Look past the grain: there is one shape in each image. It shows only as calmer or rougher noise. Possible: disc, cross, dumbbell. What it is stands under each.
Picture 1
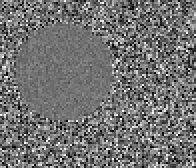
calm disc
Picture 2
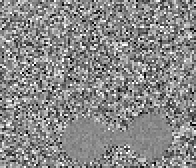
calm dumbbell
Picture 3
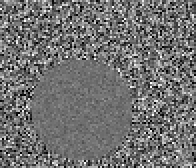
calm disc
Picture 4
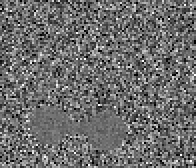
calm dumbbell
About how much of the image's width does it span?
half
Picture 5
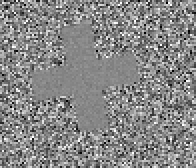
calm cross
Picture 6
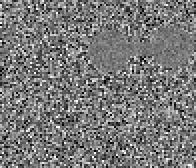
calm dumbbell
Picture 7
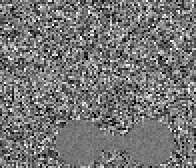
calm dumbbell
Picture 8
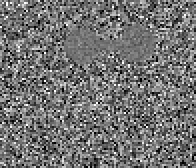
calm dumbbell
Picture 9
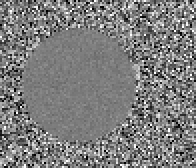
calm disc
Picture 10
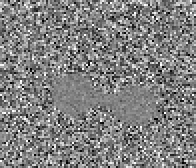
calm dumbbell
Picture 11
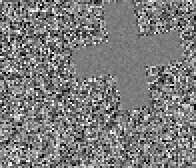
calm cross
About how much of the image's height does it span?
two thirds
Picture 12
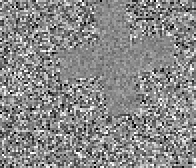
calm cross
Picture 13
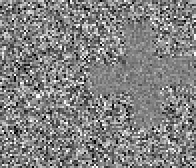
calm cross
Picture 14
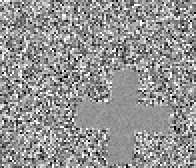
calm cross
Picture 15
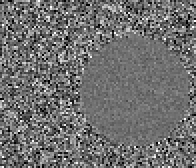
calm disc
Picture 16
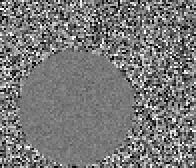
calm disc
